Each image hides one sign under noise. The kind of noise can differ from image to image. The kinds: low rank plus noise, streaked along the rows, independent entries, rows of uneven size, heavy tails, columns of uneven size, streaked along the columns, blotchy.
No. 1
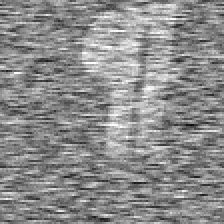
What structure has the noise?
streaked along the rows
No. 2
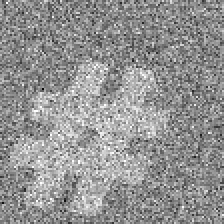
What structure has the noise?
independent entries
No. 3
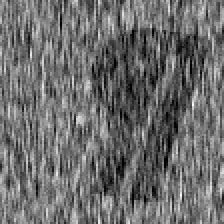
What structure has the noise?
streaked along the columns
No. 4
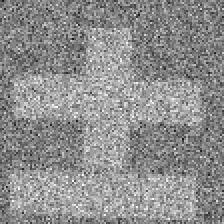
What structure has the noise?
independent entries
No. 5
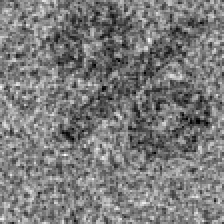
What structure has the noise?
blotchy
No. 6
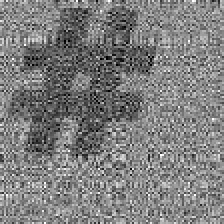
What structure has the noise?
low rank plus noise
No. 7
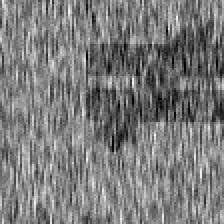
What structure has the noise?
streaked along the columns
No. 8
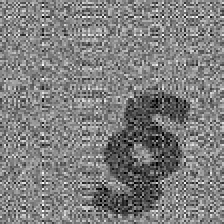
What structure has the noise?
low rank plus noise
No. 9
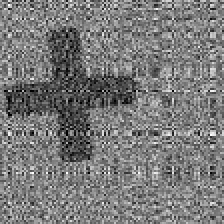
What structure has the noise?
low rank plus noise
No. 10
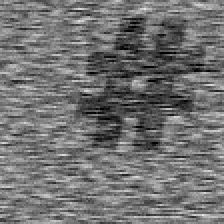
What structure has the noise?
streaked along the rows
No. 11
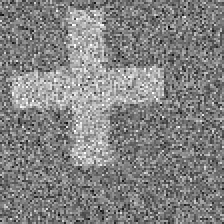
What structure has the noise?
independent entries
